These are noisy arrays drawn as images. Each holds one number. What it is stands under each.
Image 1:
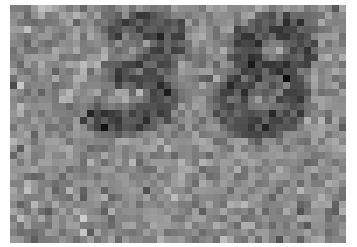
38
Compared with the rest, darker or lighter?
darker
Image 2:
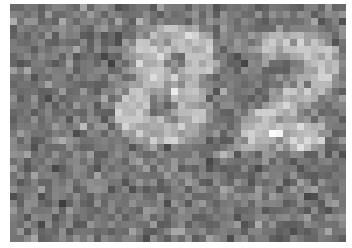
82
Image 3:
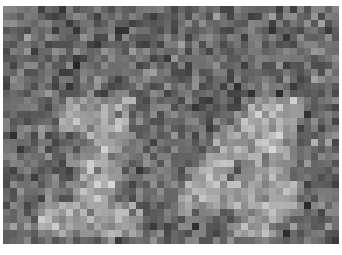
14
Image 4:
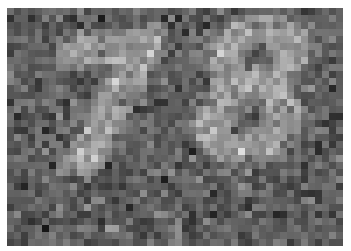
78
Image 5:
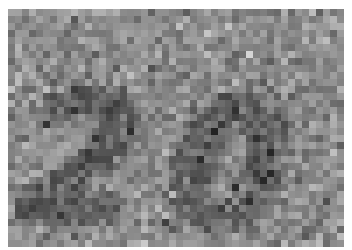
20
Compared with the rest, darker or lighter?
darker
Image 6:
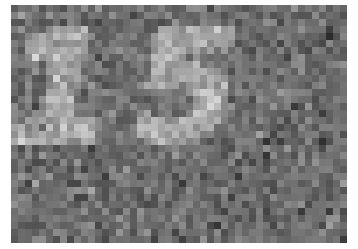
15
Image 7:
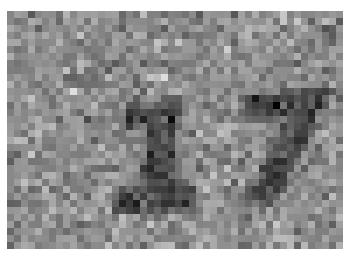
17
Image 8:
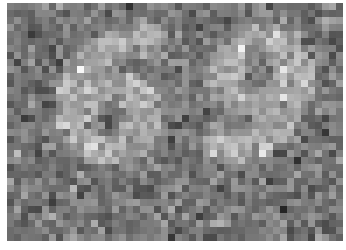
69
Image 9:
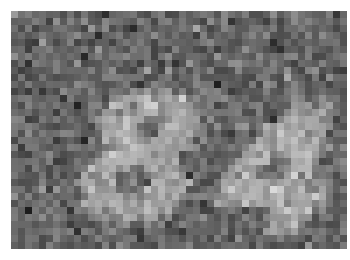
84
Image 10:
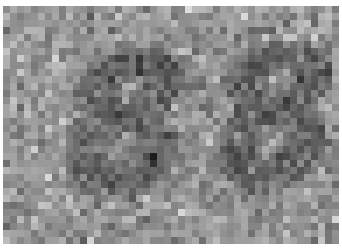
88
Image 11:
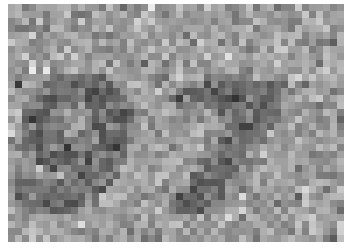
97
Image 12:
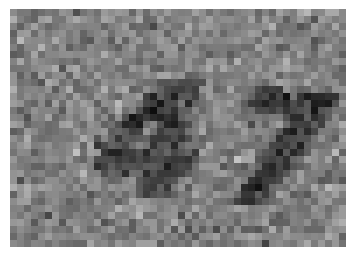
47
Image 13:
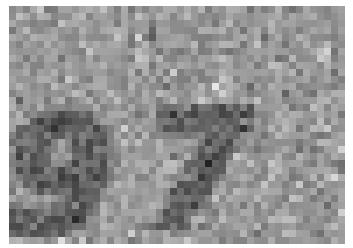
97
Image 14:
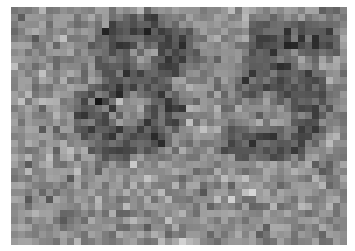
85
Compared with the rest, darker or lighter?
darker
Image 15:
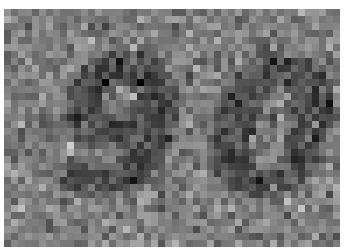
90
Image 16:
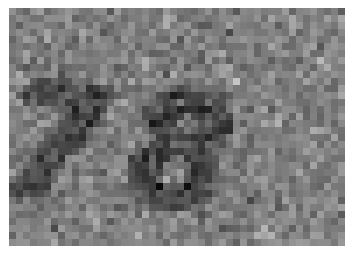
78
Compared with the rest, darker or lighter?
darker
